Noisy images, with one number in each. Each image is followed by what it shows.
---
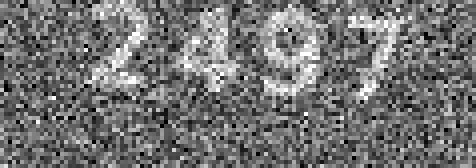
2497
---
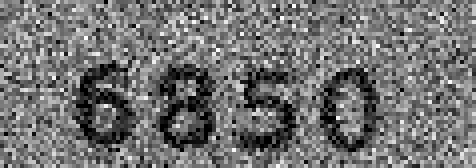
6850
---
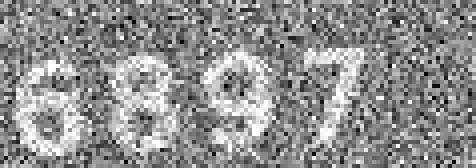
6897
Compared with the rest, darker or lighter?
lighter
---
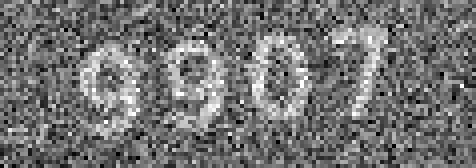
9907
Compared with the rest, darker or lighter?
lighter
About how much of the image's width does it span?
two thirds
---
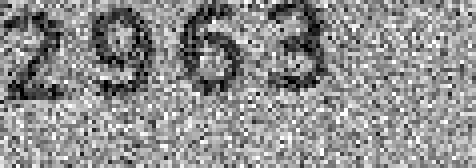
2963
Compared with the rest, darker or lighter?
darker
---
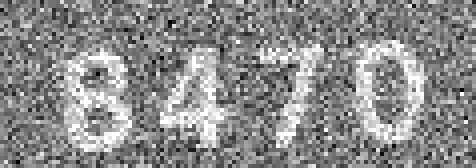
8470
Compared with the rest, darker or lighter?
lighter
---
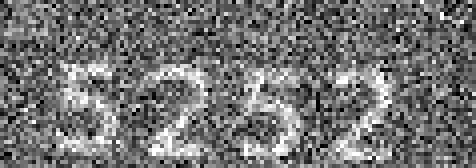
5252
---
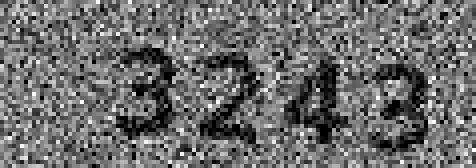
3243
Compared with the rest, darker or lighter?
darker
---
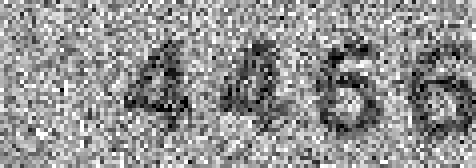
4466
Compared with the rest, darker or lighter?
darker
